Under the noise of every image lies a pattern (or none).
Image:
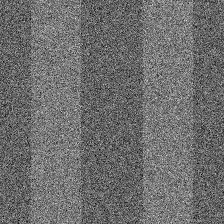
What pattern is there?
vertical stripes
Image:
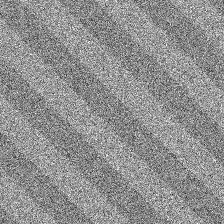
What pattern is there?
diagonal stripes
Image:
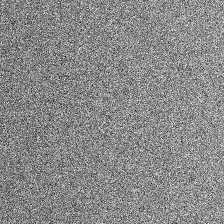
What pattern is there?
a smooth slope
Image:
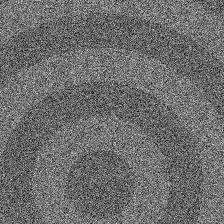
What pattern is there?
rings round one point
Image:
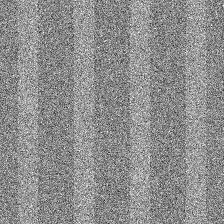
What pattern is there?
vertical stripes
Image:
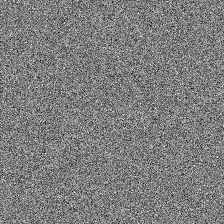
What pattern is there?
only noise
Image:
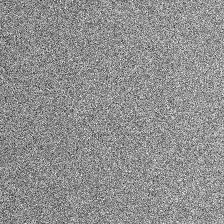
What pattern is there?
a smooth slope
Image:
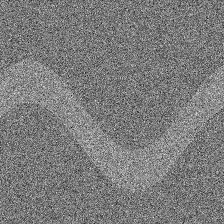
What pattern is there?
a wavy band
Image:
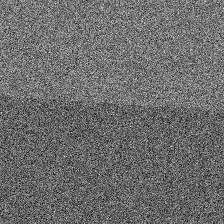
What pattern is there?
a sharp edge
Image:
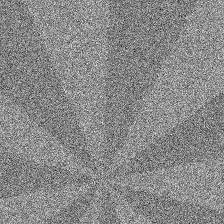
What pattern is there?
spokes from one point
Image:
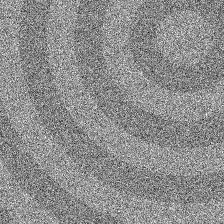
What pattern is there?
rings round one point
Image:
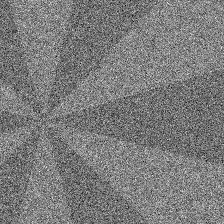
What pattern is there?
spokes from one point
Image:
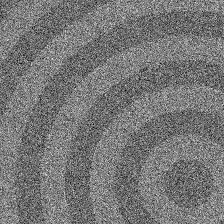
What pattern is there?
rings round one point
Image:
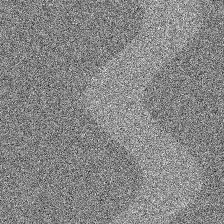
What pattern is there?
a wavy band
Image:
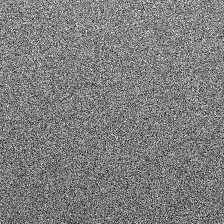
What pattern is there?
a smooth slope
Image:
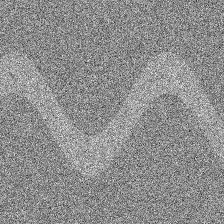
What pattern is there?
a wavy band
